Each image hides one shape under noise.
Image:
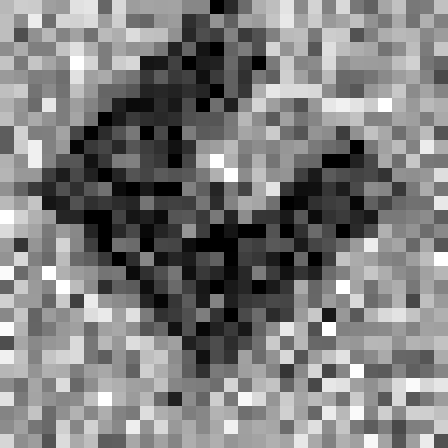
square with a notch
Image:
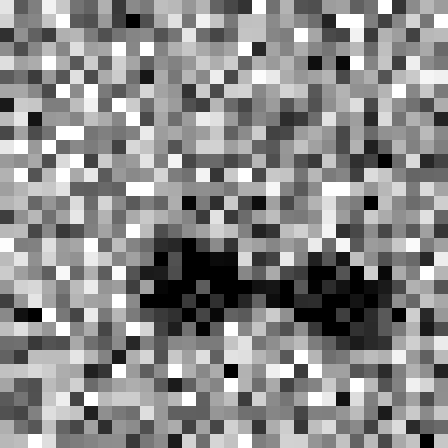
dumbbell
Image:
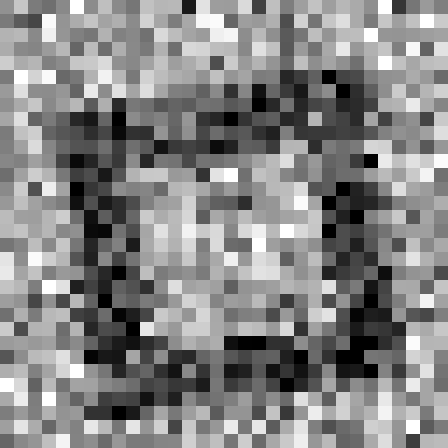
square frame
